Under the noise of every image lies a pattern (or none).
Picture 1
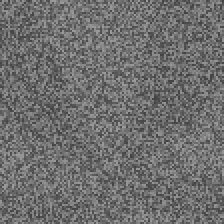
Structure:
spokes from one point
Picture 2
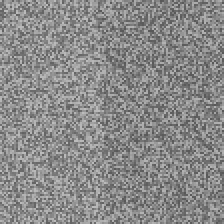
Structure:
a sharp edge
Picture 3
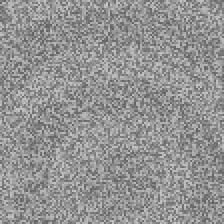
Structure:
rings round one point
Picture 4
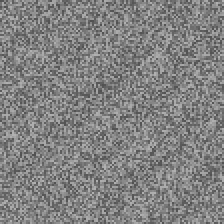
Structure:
diagonal stripes
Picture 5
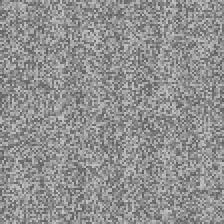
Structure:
vertical stripes
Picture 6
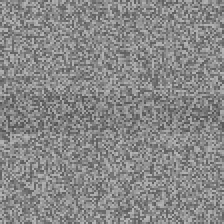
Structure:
one horizontal stripe
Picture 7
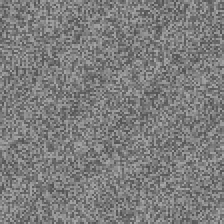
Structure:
diagonal stripes
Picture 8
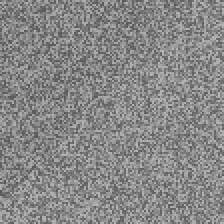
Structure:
a sharp edge
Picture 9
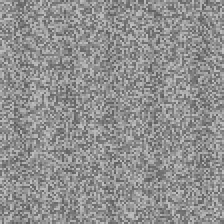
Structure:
vertical stripes
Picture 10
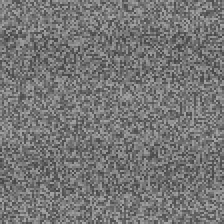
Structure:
horizontal stripes
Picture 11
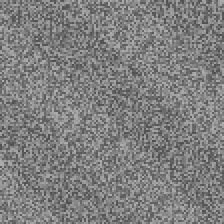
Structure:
diagonal stripes
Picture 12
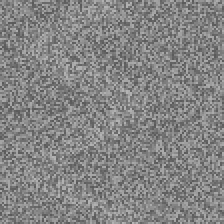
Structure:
a wavy band
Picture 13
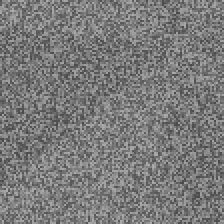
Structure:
spokes from one point
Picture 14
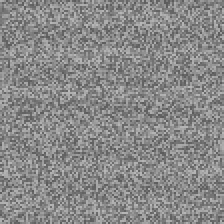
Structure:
horizontal stripes
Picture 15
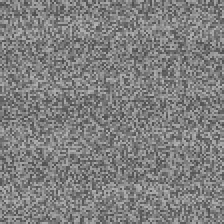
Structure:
horizontal stripes
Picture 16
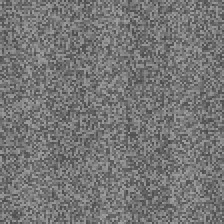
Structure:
vertical stripes
